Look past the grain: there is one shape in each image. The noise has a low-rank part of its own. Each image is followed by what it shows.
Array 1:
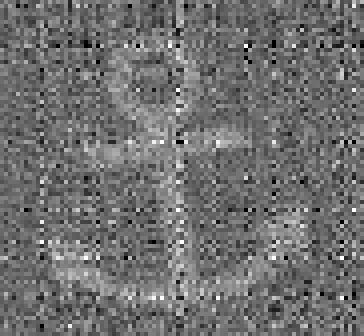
light anchor
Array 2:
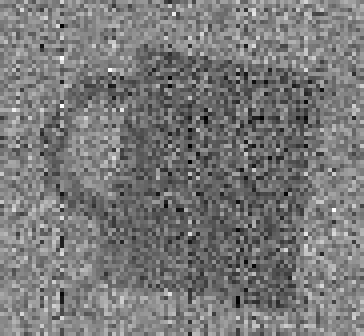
dark cup
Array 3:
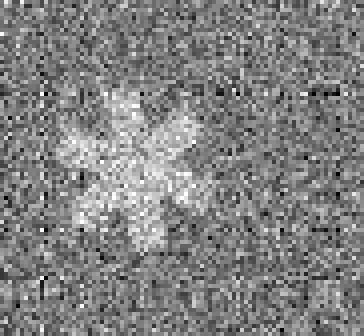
light asterisk
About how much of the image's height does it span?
half
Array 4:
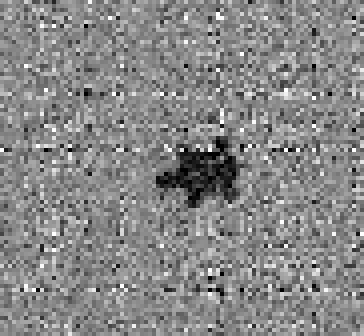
dark turtle, centre
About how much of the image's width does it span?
a quarter
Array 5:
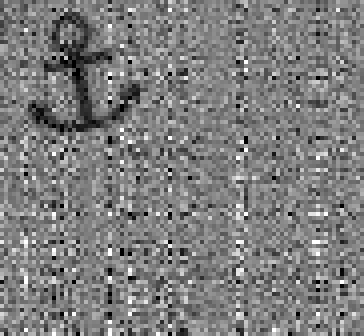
dark anchor, top left
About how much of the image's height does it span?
a third
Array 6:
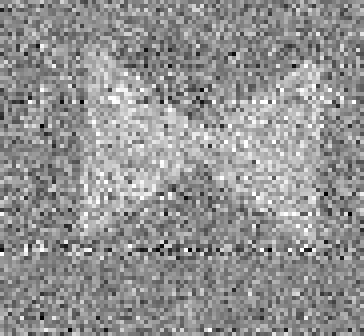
light bow tie
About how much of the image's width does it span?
two thirds
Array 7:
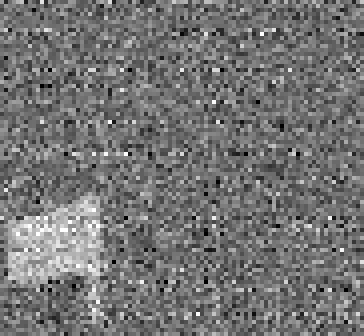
light flag, bottom left
